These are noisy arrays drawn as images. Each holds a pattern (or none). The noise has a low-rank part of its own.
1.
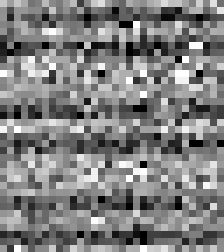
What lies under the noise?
bands of rows
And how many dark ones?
6
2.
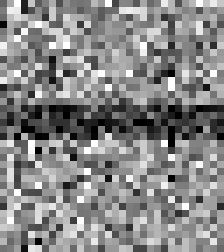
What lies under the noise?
one band of rows
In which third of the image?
middle
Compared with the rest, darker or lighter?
darker
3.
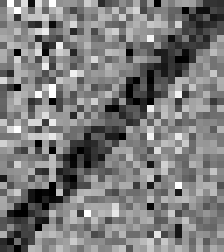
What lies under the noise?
a diagonal band
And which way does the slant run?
bottom left to top right
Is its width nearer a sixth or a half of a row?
a sixth
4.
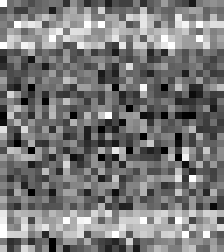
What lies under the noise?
bands of rows
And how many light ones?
2
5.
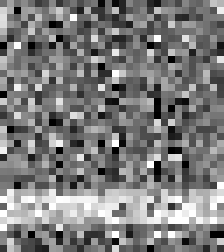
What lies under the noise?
one band of rows
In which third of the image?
bottom
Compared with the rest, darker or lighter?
lighter
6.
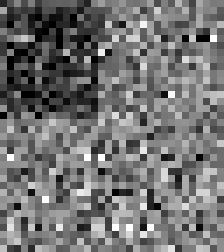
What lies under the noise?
one block
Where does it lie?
top left
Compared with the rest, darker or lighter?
darker
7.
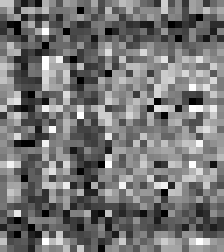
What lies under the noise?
bands of rows crossing bands of columns
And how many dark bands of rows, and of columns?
2 and 2
